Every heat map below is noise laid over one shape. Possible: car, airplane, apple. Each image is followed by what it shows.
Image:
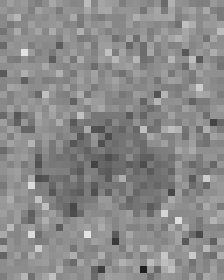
car
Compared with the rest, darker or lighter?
darker
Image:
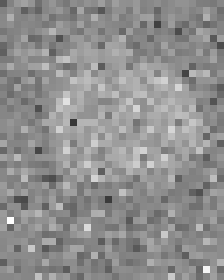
apple
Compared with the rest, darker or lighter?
lighter
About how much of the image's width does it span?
two thirds
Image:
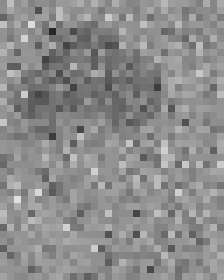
car
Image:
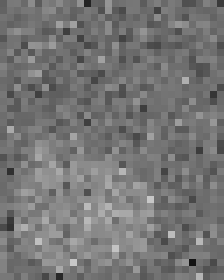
apple
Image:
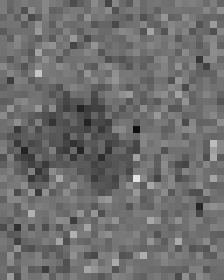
car
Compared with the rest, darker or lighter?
darker
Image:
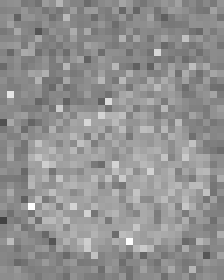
apple
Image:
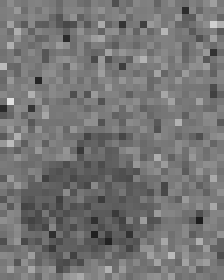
apple
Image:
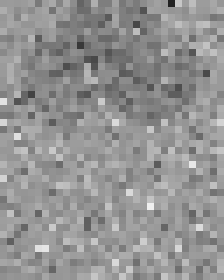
car
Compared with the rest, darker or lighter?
darker
